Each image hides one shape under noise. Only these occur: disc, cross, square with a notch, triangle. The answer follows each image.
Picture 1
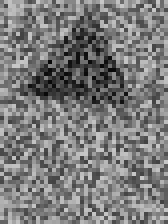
triangle
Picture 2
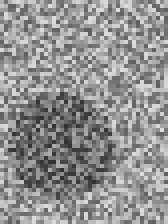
disc
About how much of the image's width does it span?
two thirds
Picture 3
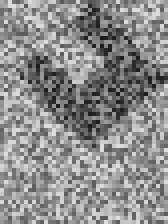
square with a notch
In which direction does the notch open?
up and left
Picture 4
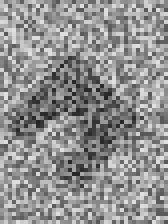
square with a notch
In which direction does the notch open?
down and left
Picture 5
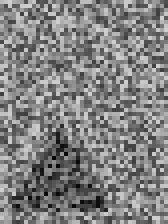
triangle
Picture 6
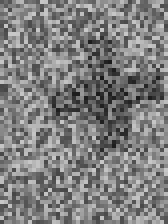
cross
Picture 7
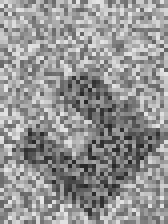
square with a notch
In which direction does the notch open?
up and left
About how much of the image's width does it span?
nearly all
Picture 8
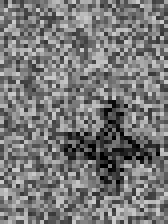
cross
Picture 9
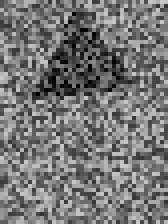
triangle
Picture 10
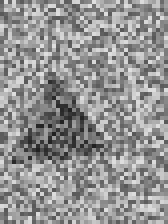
triangle
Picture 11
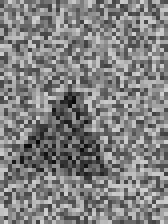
triangle
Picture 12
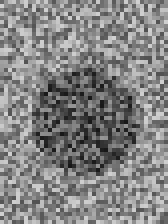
disc
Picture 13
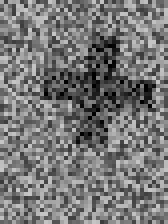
cross
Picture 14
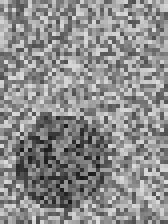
disc
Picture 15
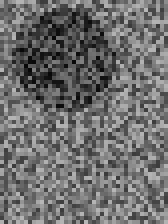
disc
